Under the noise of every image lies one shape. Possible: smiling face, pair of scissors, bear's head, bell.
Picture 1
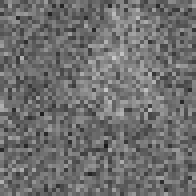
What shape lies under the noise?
bell
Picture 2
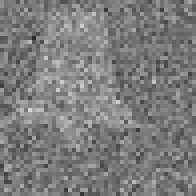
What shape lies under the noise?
bell
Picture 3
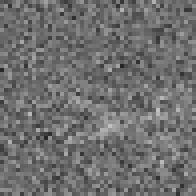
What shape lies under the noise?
pair of scissors
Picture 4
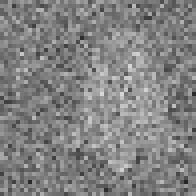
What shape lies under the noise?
bell
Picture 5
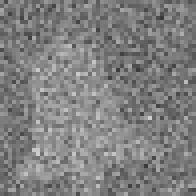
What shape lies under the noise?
bell
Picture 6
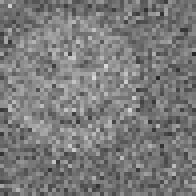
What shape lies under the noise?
smiling face
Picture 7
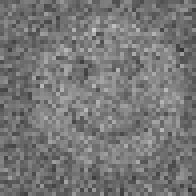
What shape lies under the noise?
smiling face
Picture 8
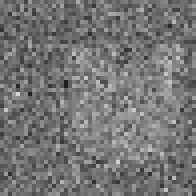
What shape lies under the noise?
bear's head
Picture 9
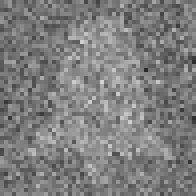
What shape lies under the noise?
bell
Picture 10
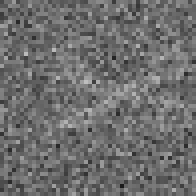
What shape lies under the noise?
pair of scissors
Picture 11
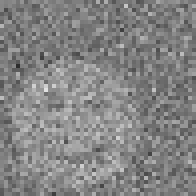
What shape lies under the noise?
smiling face
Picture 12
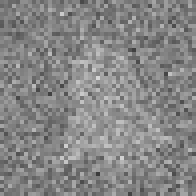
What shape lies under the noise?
bell
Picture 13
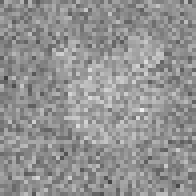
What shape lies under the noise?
bear's head
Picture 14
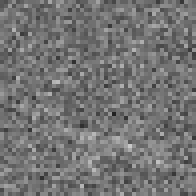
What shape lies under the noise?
pair of scissors
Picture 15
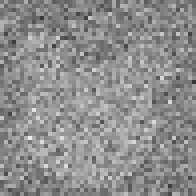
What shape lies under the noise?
bear's head
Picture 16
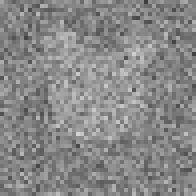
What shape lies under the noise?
bear's head
